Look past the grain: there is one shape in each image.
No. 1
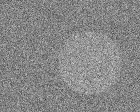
disc
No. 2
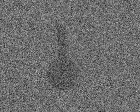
lollipop
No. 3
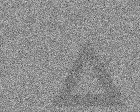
triangle frame
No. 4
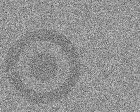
bullseye
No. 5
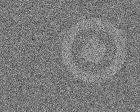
bullseye
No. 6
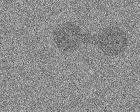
dumbbell
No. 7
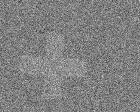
cross
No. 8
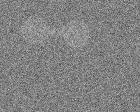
dumbbell
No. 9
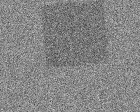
square
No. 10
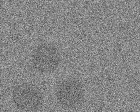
three dots
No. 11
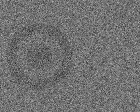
bullseye
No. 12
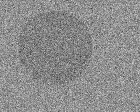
disc
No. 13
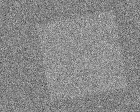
square
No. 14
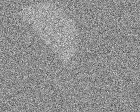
half disc
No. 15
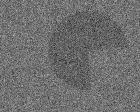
disc with a wedge cut out
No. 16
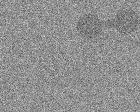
dumbbell
